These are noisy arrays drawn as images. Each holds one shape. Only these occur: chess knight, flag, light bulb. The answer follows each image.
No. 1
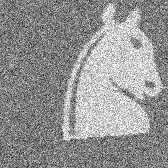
chess knight
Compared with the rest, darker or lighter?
lighter
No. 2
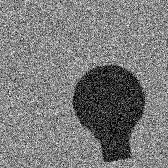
light bulb
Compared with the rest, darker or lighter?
darker
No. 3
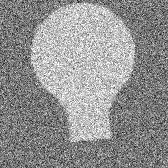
light bulb
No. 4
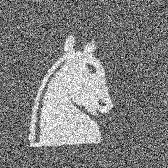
chess knight
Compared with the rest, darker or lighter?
lighter
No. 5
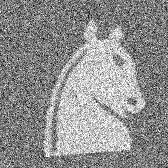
chess knight
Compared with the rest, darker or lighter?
lighter
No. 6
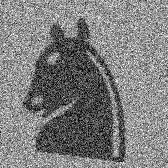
chess knight
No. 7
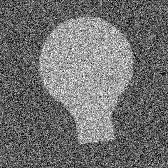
light bulb
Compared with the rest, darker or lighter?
lighter
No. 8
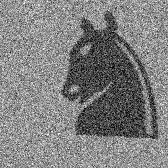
chess knight
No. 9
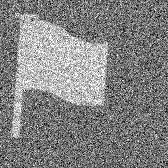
flag
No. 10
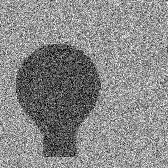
light bulb
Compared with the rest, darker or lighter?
darker
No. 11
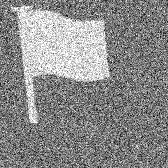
flag
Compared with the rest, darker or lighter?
lighter
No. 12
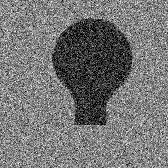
light bulb
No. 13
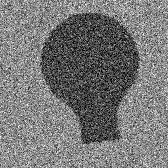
light bulb
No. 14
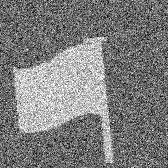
flag
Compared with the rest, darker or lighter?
lighter
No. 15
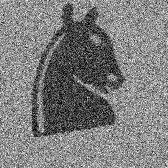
chess knight
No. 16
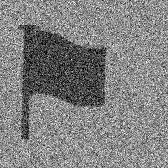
flag
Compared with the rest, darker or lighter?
darker
